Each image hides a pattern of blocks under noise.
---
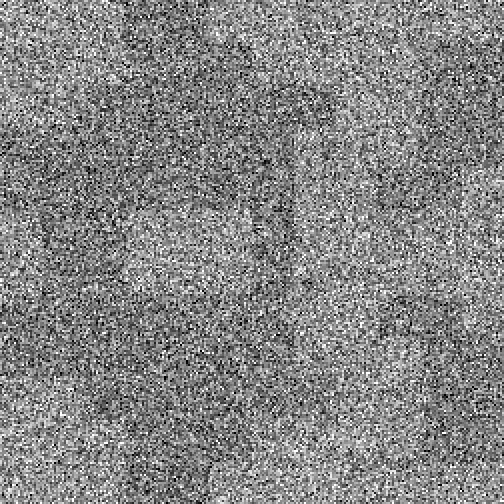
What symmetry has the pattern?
top and bottom mirror each other
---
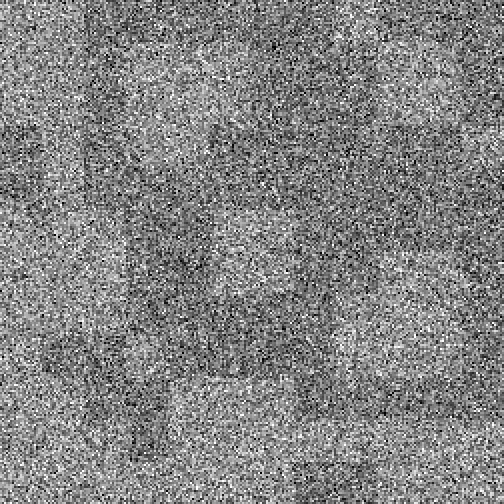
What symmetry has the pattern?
mirrored about the diagonal from the bottom left
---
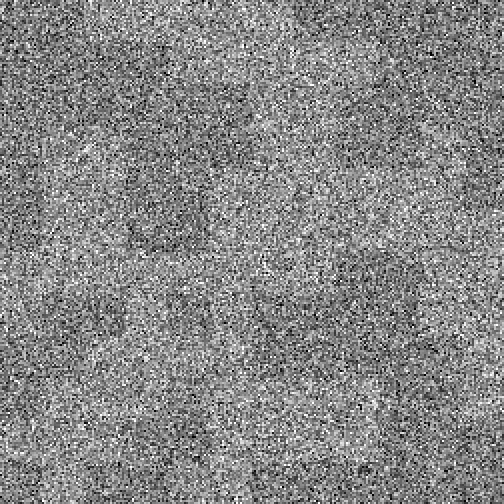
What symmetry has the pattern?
mirrored about the diagonal from the bottom left
